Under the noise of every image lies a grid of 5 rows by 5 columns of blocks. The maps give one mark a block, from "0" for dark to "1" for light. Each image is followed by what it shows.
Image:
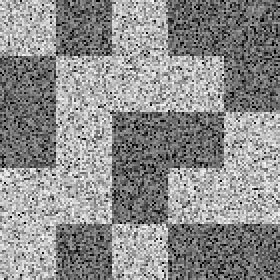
1 0 1 0 0
0 1 1 1 0
0 1 0 0 1
1 1 0 1 1
1 0 1 0 0
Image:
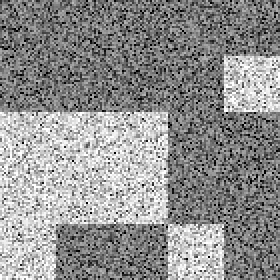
0 0 0 0 0
0 0 0 0 1
1 1 1 0 0
1 1 1 0 0
1 0 0 1 0
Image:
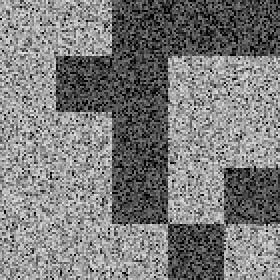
1 1 0 0 0
1 0 0 1 1
1 1 0 1 1
1 1 0 1 0
1 1 1 0 1
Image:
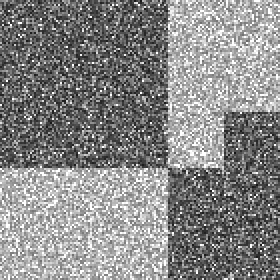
0 0 0 1 1
0 0 0 1 1
0 0 0 1 0
1 1 1 0 0
1 1 1 0 0
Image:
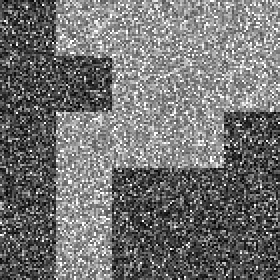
0 1 1 1 1
0 0 1 1 1
0 1 1 1 0
0 1 0 0 0
0 1 0 0 0
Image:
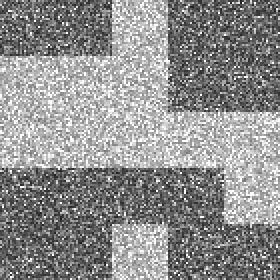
0 0 1 0 0
1 1 1 0 0
1 1 1 1 1
0 0 0 0 1
0 0 1 0 0
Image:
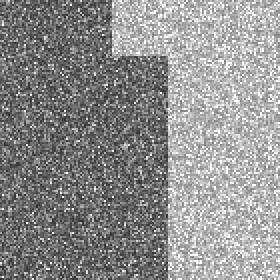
0 0 1 1 1
0 0 0 1 1
0 0 0 1 1
0 0 0 1 1
0 0 0 1 1
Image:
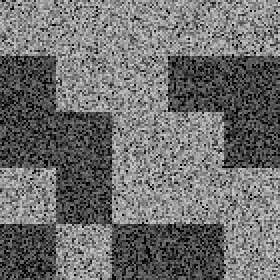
1 1 1 1 1
0 1 1 0 0
0 0 1 1 0
1 0 1 1 1
0 1 0 0 1
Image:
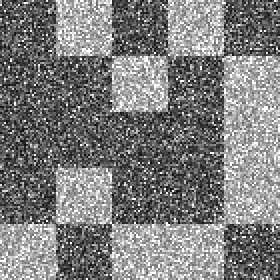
0 1 0 1 0
0 0 1 0 1
0 0 0 0 1
0 1 0 0 1
1 0 1 1 0
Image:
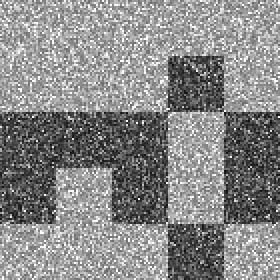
1 1 1 1 1
1 1 1 0 1
0 0 0 1 0
0 1 0 1 0
1 1 1 0 1
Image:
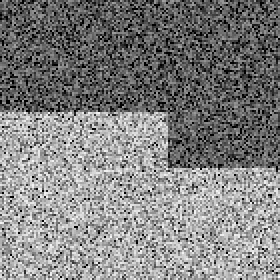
0 0 0 0 0
0 0 0 0 0
1 1 1 0 0
1 1 1 1 1
1 1 1 1 1
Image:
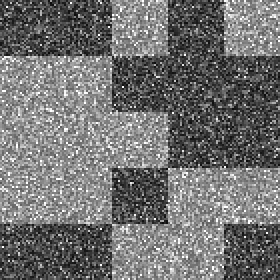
0 0 1 0 1
1 1 0 0 0
1 1 1 0 0
1 1 0 1 1
0 0 1 1 0
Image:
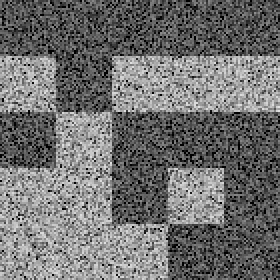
0 0 0 0 0
1 0 1 1 1
0 1 0 0 0
1 1 0 1 0
1 1 1 0 0
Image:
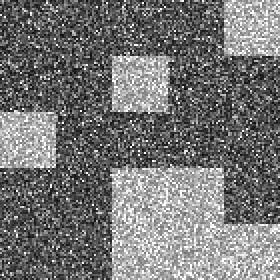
0 0 0 0 1
0 0 1 0 0
1 0 0 0 0
0 0 1 1 0
0 0 1 1 1
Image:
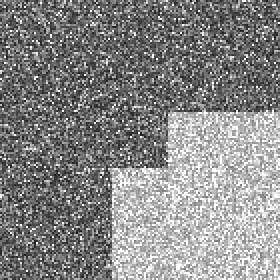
0 0 0 0 0
0 0 0 0 0
0 0 0 1 1
0 0 1 1 1
0 0 1 1 1
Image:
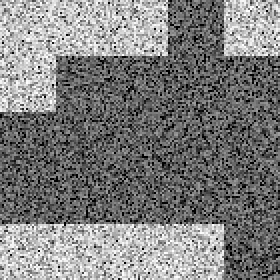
1 1 1 0 1
1 0 0 0 0
0 0 0 0 0
0 0 0 0 0
1 1 1 1 0
